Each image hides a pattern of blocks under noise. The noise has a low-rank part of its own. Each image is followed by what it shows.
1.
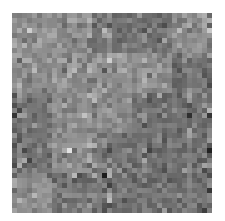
mirrored about the diagonal from the top left
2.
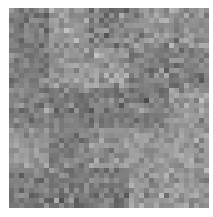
no symmetry
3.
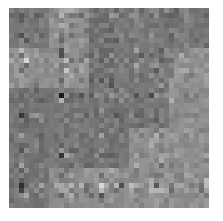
mirrored about the diagonal from the top left
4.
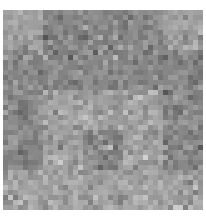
left and right mirror each other
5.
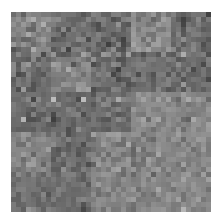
mirrored about the diagonal from the top left
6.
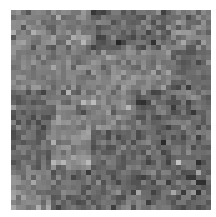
mirrored about the diagonal from the top left
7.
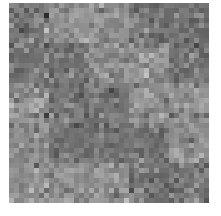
mirrored about the diagonal from the bottom left
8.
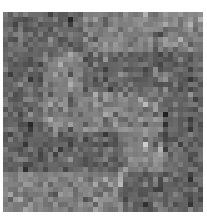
the same after a half turn
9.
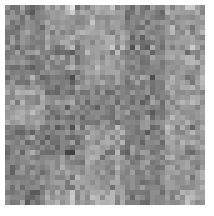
top and bottom mirror each other
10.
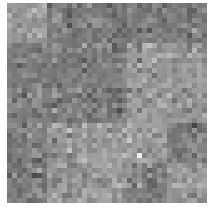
mirrored about the diagonal from the top left
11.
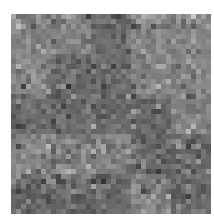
no symmetry
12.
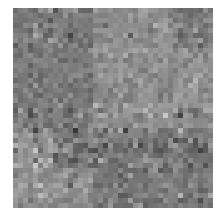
mirrored about the diagonal from the bottom left
